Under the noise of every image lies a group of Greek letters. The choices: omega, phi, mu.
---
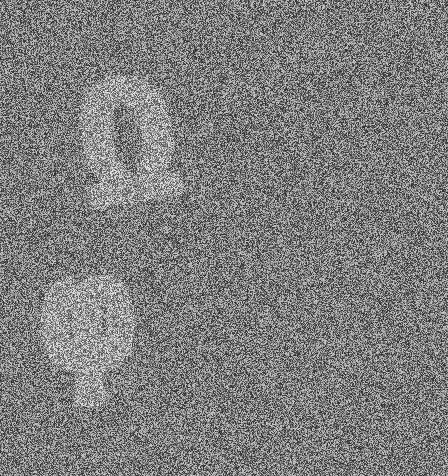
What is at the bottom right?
nothing
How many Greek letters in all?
2
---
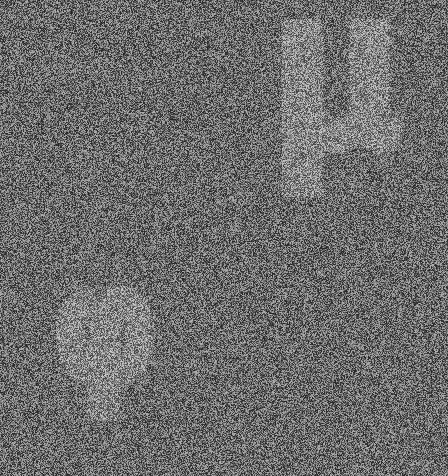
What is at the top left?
nothing
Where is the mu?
top right
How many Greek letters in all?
2
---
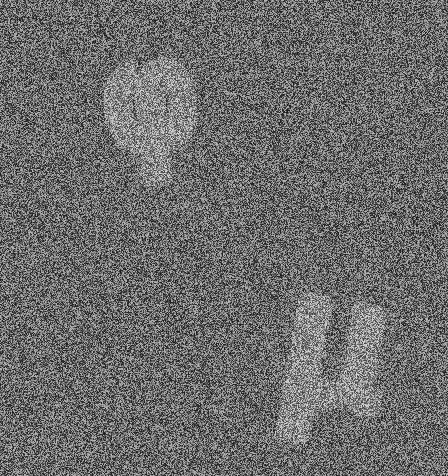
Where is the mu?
bottom right
